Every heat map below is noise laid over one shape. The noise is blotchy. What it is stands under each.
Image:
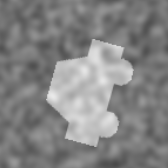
car
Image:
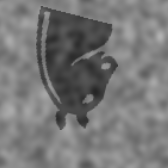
chess knight
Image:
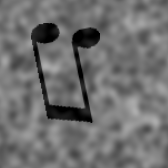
pair of musical notes
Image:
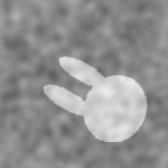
rabbit's head
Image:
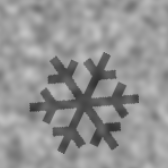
snowflake
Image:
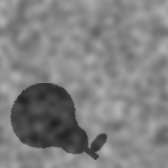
pear
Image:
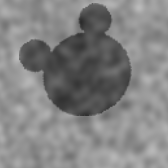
bear's head
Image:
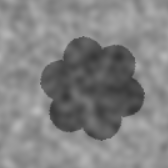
flower
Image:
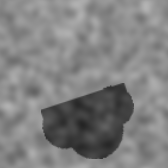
cloud
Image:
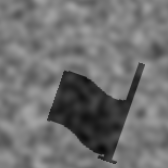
flag
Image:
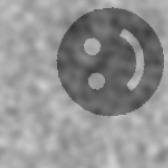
smiling face
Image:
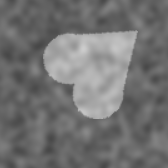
heart
